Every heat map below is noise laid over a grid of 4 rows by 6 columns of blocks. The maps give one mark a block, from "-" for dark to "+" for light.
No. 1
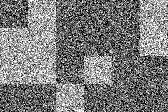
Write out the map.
-+---+
++---+
++-+--
--+---
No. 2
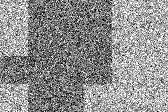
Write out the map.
+---++
+---++
----++
+--+++
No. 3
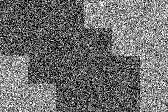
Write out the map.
---+++
----++
+----+
++---+
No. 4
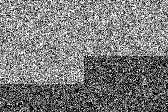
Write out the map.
++++++
++++++
+++---
------
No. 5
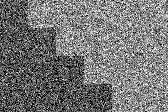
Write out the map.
-+++++
--++++
---+++
----++
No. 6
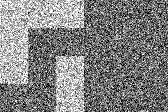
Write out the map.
+++---
+-----
+-+---
--+---
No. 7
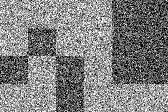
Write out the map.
++++--
+-++--
-+-+--
++-+++
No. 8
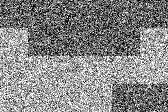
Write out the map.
------
+----+
++++++
++++--
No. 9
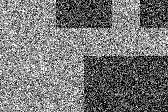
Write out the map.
++--+-
++++++
+++---
+++---
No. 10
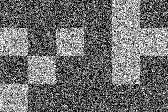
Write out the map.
----+-
+-+-++
-+--+-
+-----
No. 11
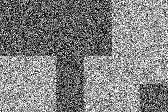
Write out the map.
----++
----++
++-+++
++-++-
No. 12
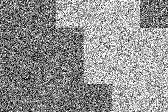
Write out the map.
--+++-
---+++
---+++
----++
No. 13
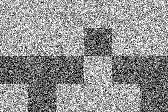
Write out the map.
++++++
+++-++
---+--
+-+++-
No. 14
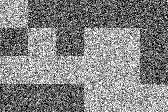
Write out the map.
+-----
-+-++-
+++++-
---+++
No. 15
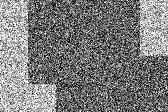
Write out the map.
+----+
+----+
+-----
++----
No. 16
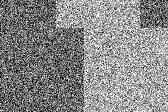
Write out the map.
--+++-
---+++
---+++
---+++
